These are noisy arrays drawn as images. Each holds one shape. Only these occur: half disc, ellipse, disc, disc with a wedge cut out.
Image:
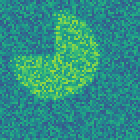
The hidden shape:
disc with a wedge cut out
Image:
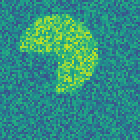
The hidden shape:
disc with a wedge cut out
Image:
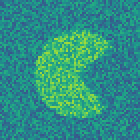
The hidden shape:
disc with a wedge cut out
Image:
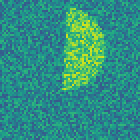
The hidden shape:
half disc
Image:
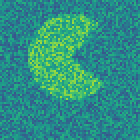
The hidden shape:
disc with a wedge cut out
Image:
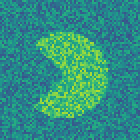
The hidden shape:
disc with a wedge cut out
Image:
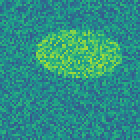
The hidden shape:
ellipse
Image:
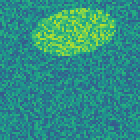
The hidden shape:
ellipse
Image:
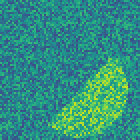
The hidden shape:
half disc
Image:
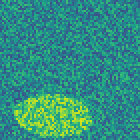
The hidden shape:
ellipse
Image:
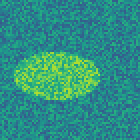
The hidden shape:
ellipse
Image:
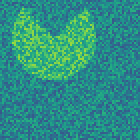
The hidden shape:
disc with a wedge cut out
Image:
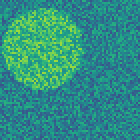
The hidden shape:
disc
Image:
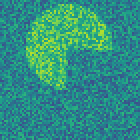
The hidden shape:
disc with a wedge cut out
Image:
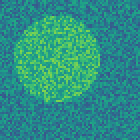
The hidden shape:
disc
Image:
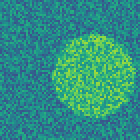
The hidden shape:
disc
